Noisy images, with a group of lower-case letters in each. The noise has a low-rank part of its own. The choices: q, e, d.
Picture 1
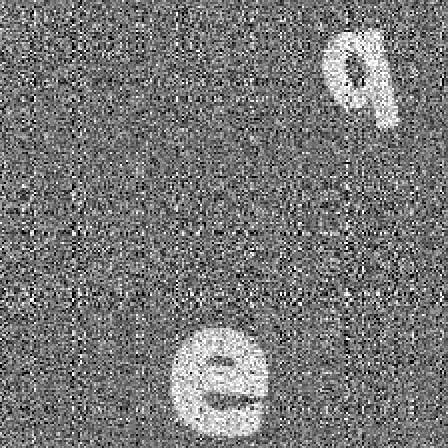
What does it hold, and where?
top right: light q; bottom middle: light e
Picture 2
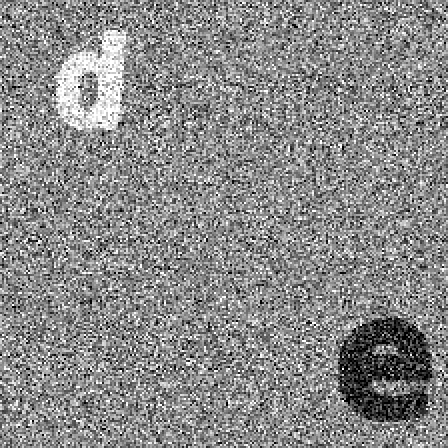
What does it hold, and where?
top left: light d; bottom right: dark e
